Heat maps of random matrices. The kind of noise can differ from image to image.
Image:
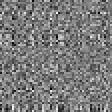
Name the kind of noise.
low rank plus noise
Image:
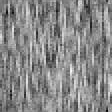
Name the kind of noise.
streaked along the columns
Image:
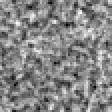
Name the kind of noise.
blotchy
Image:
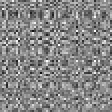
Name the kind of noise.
low rank plus noise
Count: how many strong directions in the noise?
one
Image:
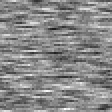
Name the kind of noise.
streaked along the rows
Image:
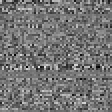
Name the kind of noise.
rows of uneven size
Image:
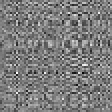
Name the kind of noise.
low rank plus noise
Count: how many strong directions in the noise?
one
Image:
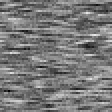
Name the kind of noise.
streaked along the rows
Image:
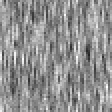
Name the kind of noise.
streaked along the columns
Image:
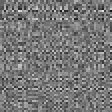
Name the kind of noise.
low rank plus noise
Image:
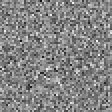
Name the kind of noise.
independent entries
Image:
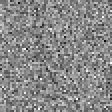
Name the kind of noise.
independent entries
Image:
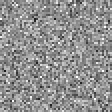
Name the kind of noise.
independent entries
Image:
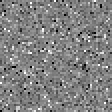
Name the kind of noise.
heavy tails
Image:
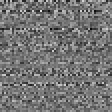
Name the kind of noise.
rows of uneven size
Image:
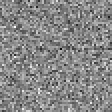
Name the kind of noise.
independent entries
